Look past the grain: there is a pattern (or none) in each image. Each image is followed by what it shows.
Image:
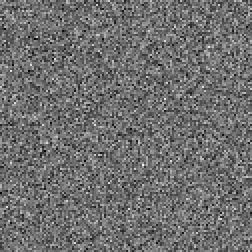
only noise
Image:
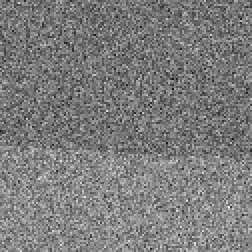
a sharp edge
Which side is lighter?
bottom
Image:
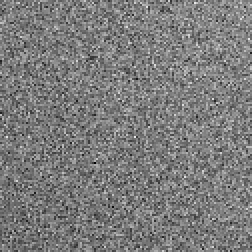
a smooth slope
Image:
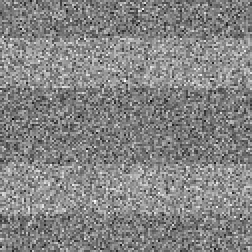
horizontal stripes
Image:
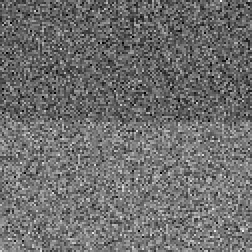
a sharp edge
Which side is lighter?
bottom
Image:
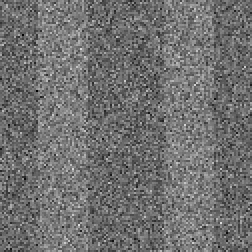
vertical stripes
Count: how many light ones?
2
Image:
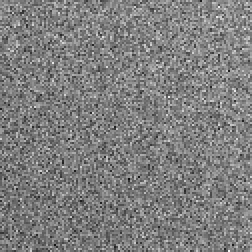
a smooth slope
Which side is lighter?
top right
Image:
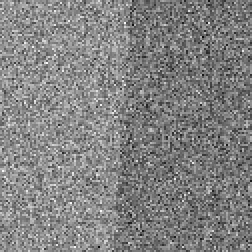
a sharp edge
